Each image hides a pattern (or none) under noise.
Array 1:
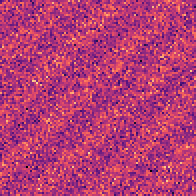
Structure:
diagonal stripes
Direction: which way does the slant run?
bottom left to top right
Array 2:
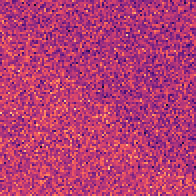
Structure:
a sharp edge
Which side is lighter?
bottom left
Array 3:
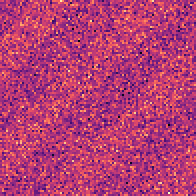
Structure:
diagonal stripes
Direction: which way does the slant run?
bottom left to top right
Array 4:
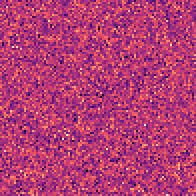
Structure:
only noise
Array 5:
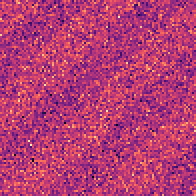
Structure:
diagonal stripes
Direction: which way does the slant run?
bottom left to top right
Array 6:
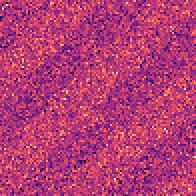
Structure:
diagonal stripes
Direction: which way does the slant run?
bottom left to top right
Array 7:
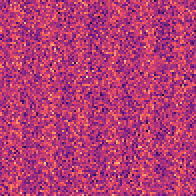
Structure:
vertical stripes
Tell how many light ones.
6
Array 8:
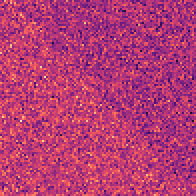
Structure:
a sharp edge
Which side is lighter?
bottom left
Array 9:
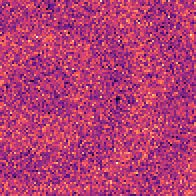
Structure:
rings round one point
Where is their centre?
middle left
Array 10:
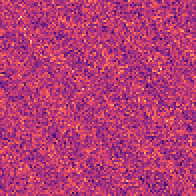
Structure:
diagonal stripes
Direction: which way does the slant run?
top left to bottom right
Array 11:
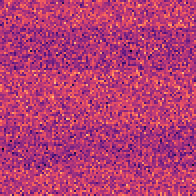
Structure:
horizontal stripes
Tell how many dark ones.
2
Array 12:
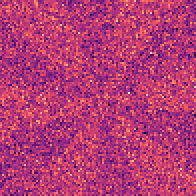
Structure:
spokes from one point
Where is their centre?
centre
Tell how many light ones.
6
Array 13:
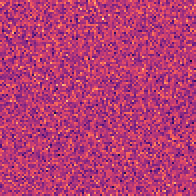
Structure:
only noise
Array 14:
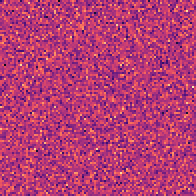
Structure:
only noise
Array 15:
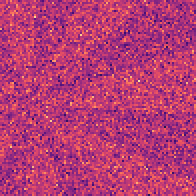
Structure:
spokes from one point
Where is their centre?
middle left
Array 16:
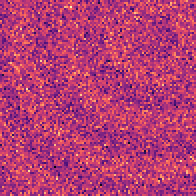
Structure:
rings round one point
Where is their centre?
top right
